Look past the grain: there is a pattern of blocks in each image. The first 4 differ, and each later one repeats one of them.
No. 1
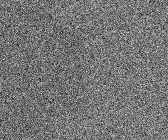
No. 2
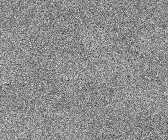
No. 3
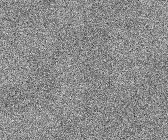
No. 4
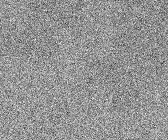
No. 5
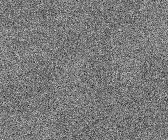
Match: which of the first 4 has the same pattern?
3
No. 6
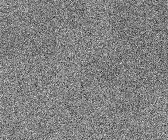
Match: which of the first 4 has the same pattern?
4
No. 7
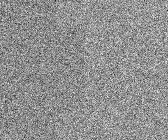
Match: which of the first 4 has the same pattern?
1
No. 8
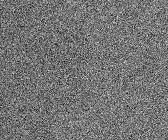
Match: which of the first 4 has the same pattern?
1
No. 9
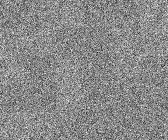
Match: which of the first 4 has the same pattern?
3
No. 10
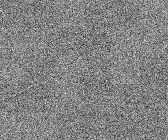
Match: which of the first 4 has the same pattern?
3
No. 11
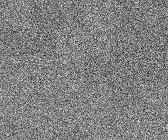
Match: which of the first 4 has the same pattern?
4
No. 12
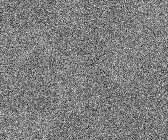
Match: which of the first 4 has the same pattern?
3
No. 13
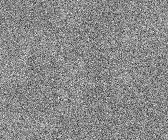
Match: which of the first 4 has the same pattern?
3
